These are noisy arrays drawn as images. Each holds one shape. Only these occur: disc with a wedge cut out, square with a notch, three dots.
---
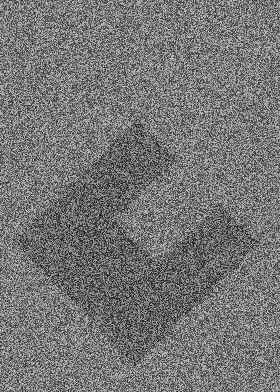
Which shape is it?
square with a notch
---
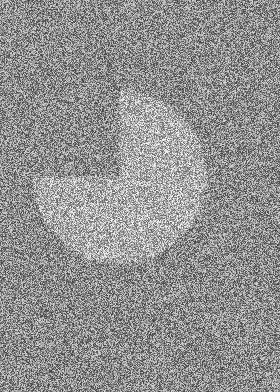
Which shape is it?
disc with a wedge cut out
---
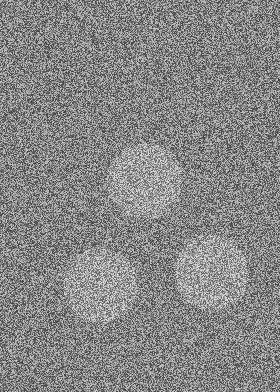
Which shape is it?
three dots
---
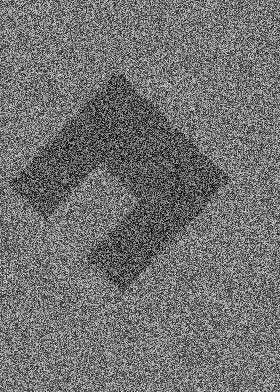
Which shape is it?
square with a notch
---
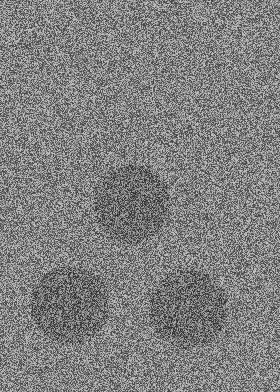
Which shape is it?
three dots
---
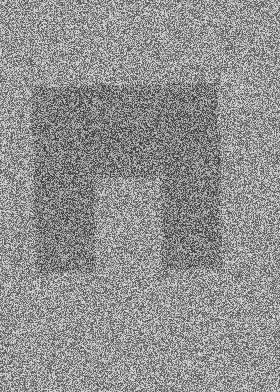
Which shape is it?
square with a notch
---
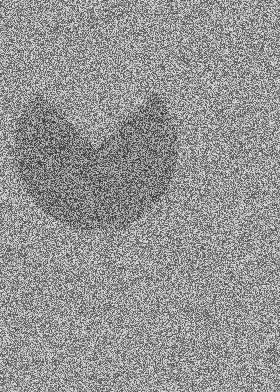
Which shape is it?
disc with a wedge cut out
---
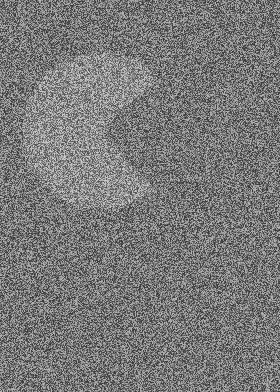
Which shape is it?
disc with a wedge cut out
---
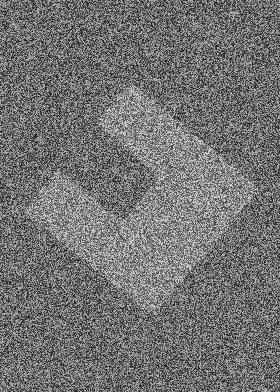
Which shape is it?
square with a notch
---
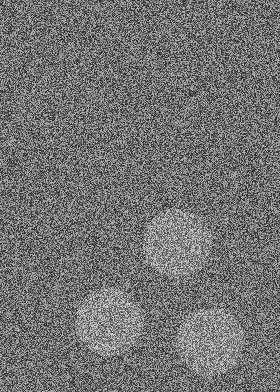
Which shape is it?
three dots
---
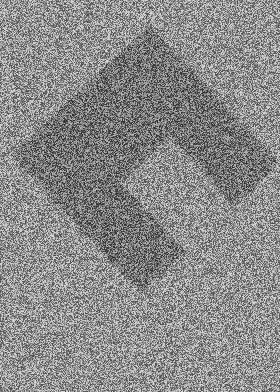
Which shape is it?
square with a notch
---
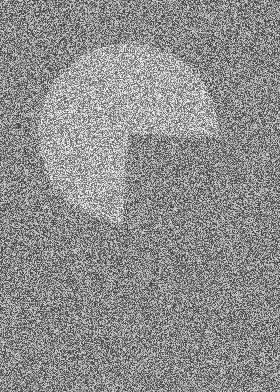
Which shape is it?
disc with a wedge cut out
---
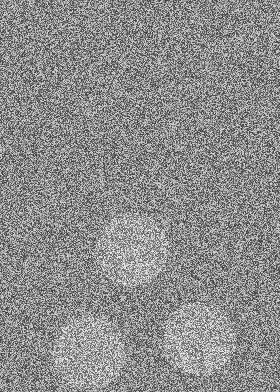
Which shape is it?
three dots
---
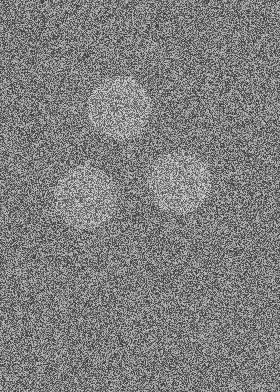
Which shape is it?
three dots
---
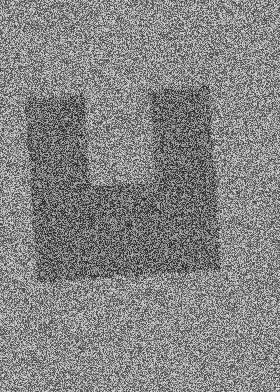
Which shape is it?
square with a notch
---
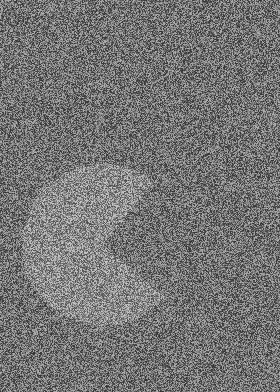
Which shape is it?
disc with a wedge cut out
